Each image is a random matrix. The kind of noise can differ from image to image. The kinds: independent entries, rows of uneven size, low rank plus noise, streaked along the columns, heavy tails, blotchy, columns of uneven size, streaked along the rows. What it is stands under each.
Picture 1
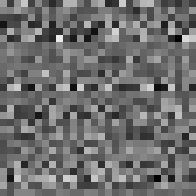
rows of uneven size
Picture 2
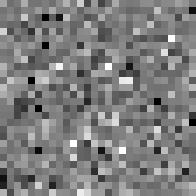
heavy tails
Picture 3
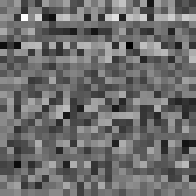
rows of uneven size
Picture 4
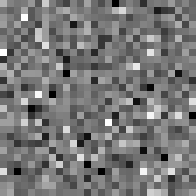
heavy tails
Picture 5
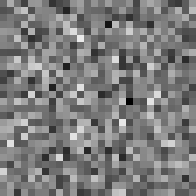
independent entries
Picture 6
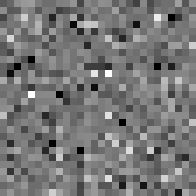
heavy tails
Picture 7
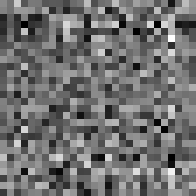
low rank plus noise
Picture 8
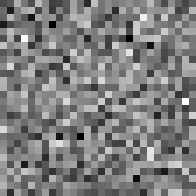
independent entries
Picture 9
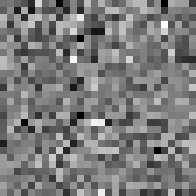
low rank plus noise
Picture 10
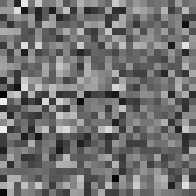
low rank plus noise
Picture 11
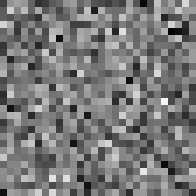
independent entries
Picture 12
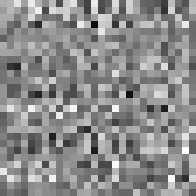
low rank plus noise
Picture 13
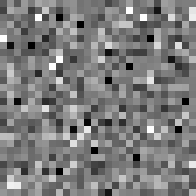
heavy tails
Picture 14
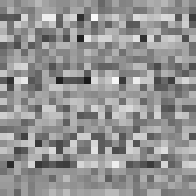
rows of uneven size
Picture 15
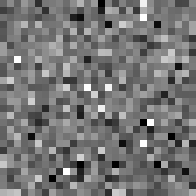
heavy tails
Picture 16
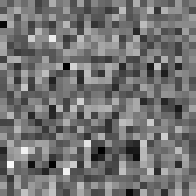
low rank plus noise
